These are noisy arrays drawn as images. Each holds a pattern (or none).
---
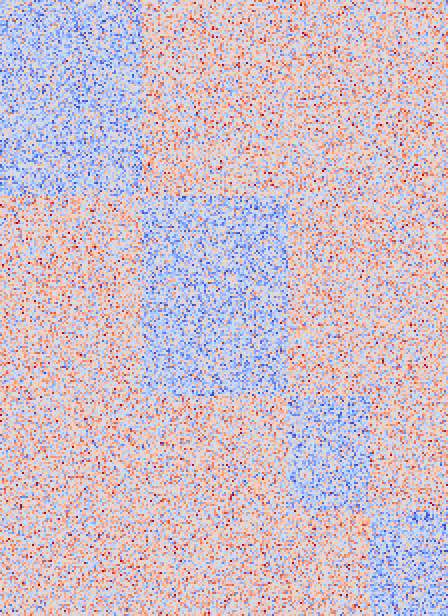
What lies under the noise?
blocks along the diagonal
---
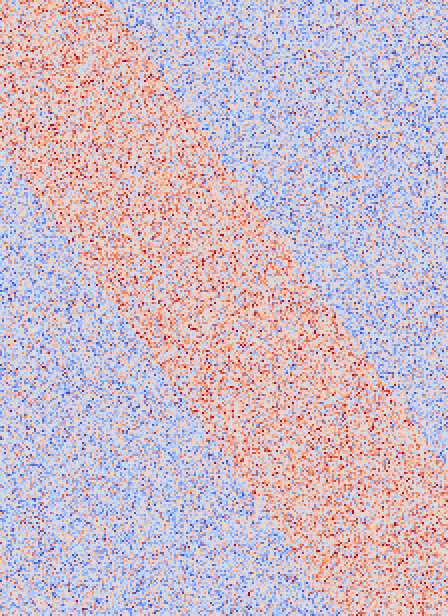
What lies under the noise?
a diagonal band
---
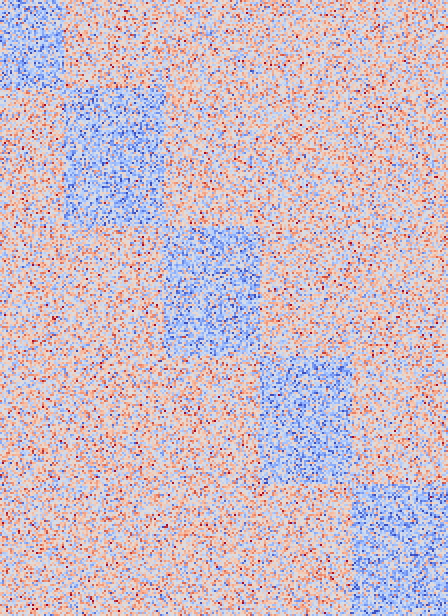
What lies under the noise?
blocks along the diagonal
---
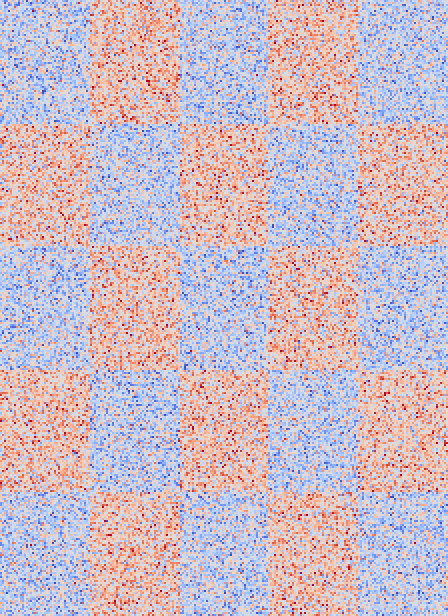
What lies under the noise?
a checkerboard
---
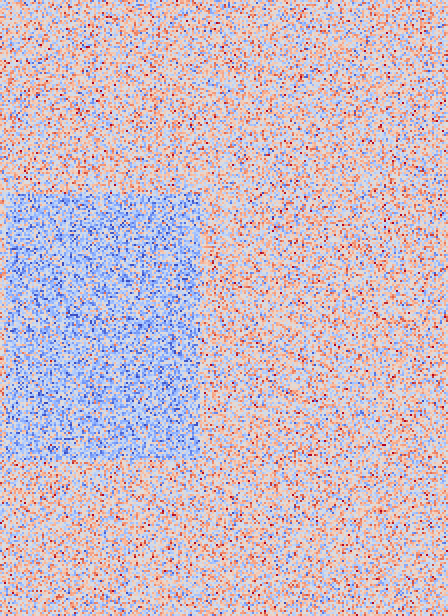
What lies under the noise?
one block
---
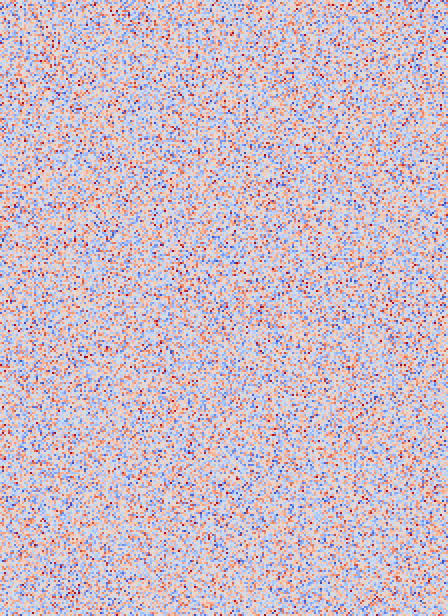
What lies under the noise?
only noise
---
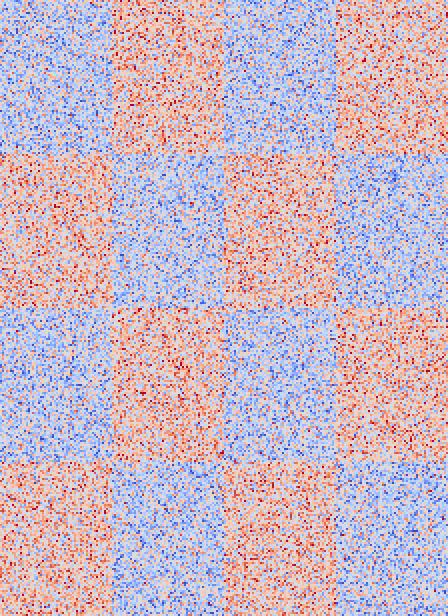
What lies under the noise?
a checkerboard
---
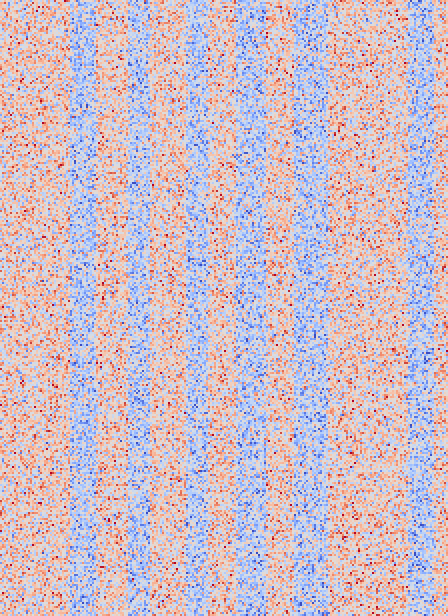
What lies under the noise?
bands of columns
